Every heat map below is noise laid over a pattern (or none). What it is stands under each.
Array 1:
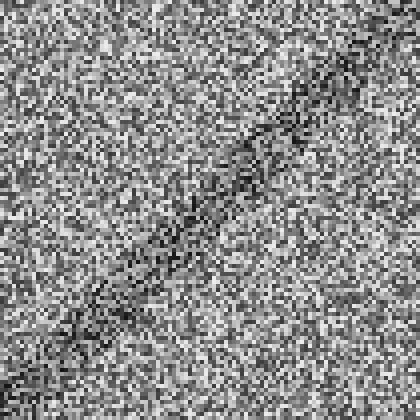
a diagonal band
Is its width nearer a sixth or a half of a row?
a sixth
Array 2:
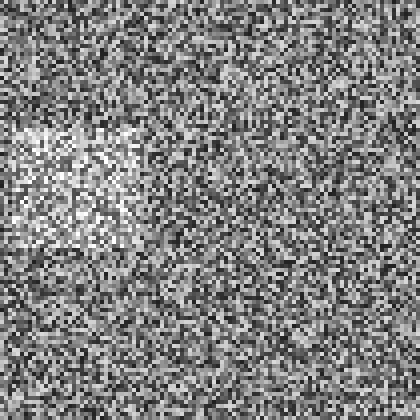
one block
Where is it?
middle left
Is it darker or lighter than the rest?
lighter
